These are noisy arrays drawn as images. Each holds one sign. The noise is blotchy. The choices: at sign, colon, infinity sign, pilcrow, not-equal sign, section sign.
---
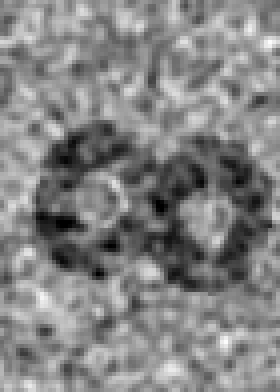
infinity sign
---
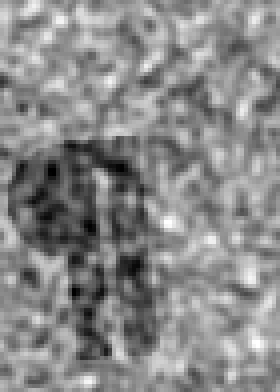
pilcrow
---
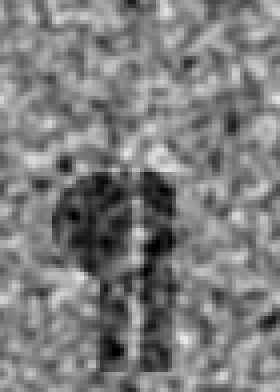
pilcrow
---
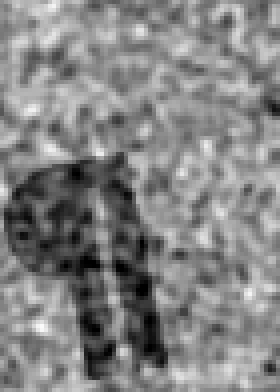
pilcrow
